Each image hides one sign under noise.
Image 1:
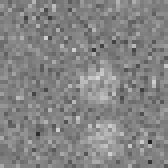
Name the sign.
colon
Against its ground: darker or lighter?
lighter
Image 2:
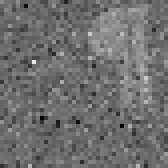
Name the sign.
pilcrow
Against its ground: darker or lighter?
lighter
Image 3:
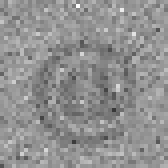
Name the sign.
at sign
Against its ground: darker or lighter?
darker
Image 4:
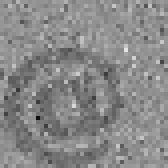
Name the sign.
at sign
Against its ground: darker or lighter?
darker
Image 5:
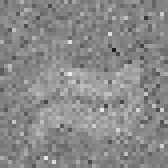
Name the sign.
approximately sign
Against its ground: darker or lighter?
lighter
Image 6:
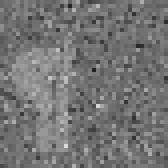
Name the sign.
pilcrow
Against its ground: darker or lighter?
lighter
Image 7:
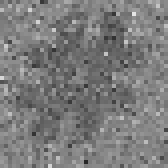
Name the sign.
hash sign
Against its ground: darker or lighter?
darker
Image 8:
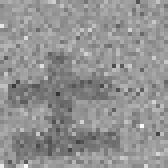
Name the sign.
plus-minus sign
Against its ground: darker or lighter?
darker
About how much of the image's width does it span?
two thirds
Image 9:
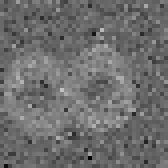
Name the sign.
infinity sign
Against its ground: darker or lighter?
lighter
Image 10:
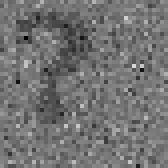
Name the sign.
question mark
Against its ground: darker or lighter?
darker
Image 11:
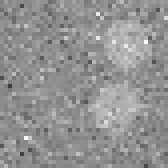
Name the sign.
colon
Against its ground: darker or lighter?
lighter
